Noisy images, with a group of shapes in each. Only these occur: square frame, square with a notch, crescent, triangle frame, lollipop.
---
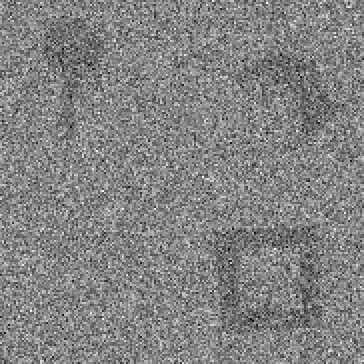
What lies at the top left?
lollipop
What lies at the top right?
crescent
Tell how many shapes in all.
3
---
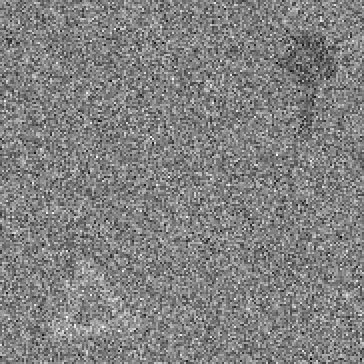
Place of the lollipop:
top right
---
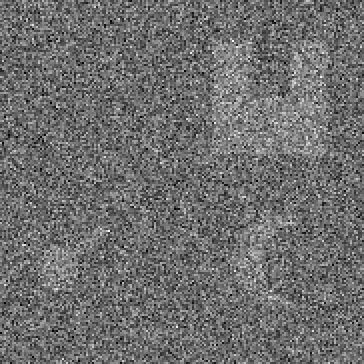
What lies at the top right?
square with a notch
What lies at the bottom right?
crescent
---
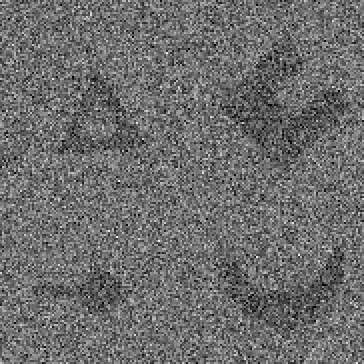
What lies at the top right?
square with a notch
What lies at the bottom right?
crescent
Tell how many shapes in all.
4
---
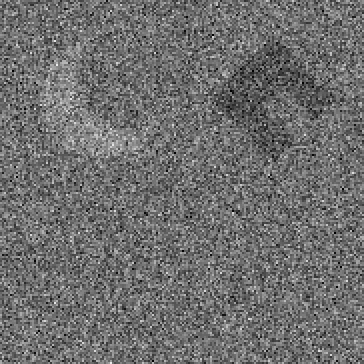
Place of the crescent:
top left
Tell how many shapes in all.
2
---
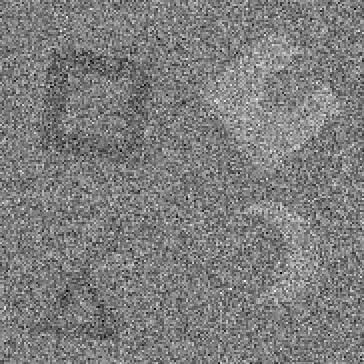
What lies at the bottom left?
triangle frame
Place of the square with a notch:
top right
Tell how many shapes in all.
4
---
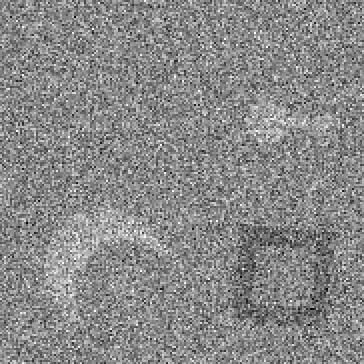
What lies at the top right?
lollipop
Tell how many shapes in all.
3
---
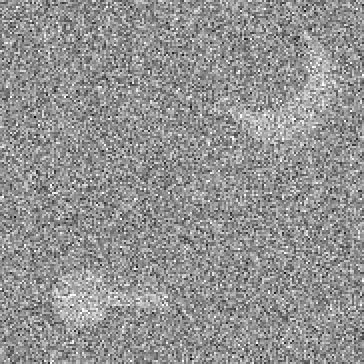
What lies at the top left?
nothing
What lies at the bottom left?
lollipop
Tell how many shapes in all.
2
